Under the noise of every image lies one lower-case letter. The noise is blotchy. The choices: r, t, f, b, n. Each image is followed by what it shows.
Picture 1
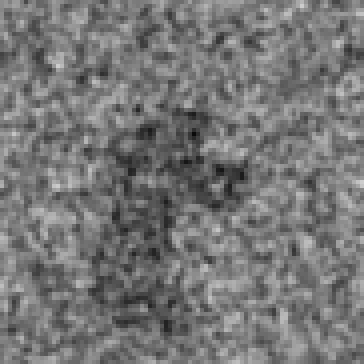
t
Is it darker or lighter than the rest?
darker
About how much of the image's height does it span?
two thirds
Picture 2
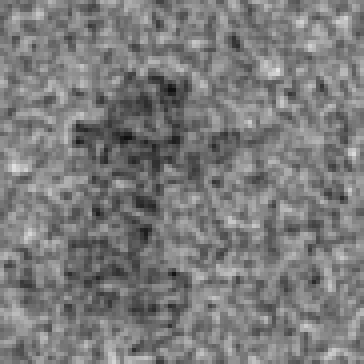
t
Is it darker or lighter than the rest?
darker
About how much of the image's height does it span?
two thirds
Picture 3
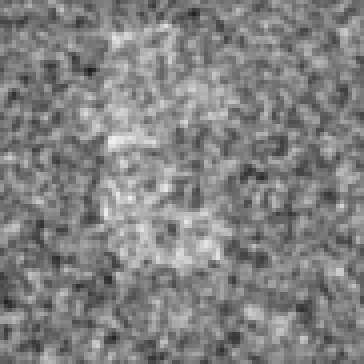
t
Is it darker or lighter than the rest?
lighter
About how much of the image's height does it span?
two thirds
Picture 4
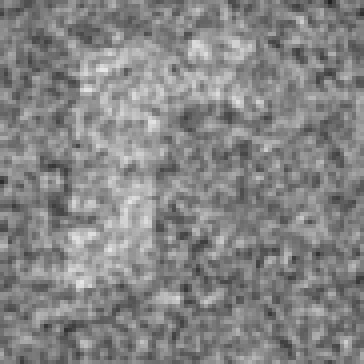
r
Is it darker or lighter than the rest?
lighter
